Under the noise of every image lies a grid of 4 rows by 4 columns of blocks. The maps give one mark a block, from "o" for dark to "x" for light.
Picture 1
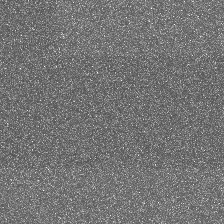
o x x x
o o o o
o o o o
x x x x
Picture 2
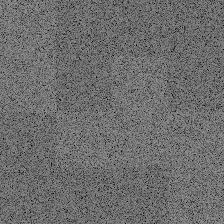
x o o o
x o x o
o x x x
o o o x
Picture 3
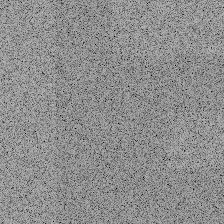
x o x x
x o o o
x o o x
x o o o
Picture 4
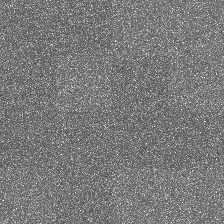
o o x x
o x o x
o o o o
x o x x
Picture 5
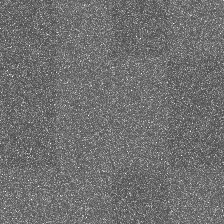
o x o x
o x x o
o x x o
x x o x
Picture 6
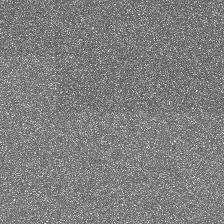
o o o o
x o o o
x x x x
x x x x
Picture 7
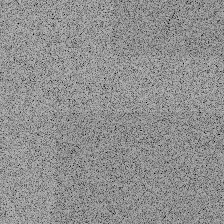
x x o o
x x x x
x o o o
x o o o
